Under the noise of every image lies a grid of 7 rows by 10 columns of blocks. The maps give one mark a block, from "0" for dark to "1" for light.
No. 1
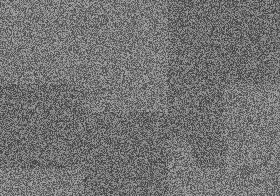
1 1 1 1 1 1 0 0 0 0
1 1 1 1 1 1 0 0 0 0
1 1 1 1 1 1 0 0 0 0
0 0 0 1 1 1 0 0 1 1
0 0 0 0 0 0 0 0 1 1
0 0 0 0 0 0 1 0 1 1
1 1 1 0 0 0 1 1 1 1
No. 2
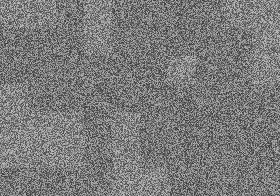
1 1 0 1 0 0 0 0 1 1
0 0 0 1 0 0 0 0 0 1
0 0 0 0 0 0 1 0 0 1
1 0 0 0 0 0 0 0 0 0
1 1 1 0 1 0 0 0 0 0
1 1 1 0 1 0 0 0 0 0
0 0 0 0 1 1 0 0 0 0
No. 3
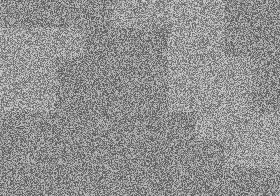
0 0 0 0 1 1 1 1 0 0
1 1 1 0 0 0 1 1 0 0
1 1 0 0 0 0 1 1 1 0
1 1 0 0 0 0 1 1 1 0
0 0 0 0 0 0 0 1 1 1
0 0 0 0 0 0 0 0 1 1
0 0 0 0 0 0 0 0 0 0
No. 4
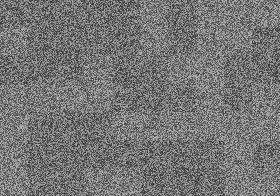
0 0 0 0 0 1 0 1 1 1
1 0 0 0 0 1 0 1 1 0
0 0 0 1 0 0 1 1 0 0
1 1 1 1 0 0 0 1 0 1
1 0 0 0 1 1 1 1 1 1
1 0 0 0 0 0 0 0 1 0
1 0 0 1 1 0 0 0 1 1
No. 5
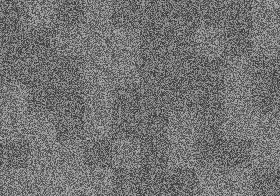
0 1 0 1 0 0 0 0 0 1
0 0 1 1 1 0 0 1 0 1
0 0 0 1 1 0 0 0 1 0
1 0 0 1 0 0 0 0 1 0
1 1 0 1 0 0 1 0 1 1
0 1 1 0 1 0 1 0 0 1
1 1 1 1 0 0 0 1 1 0
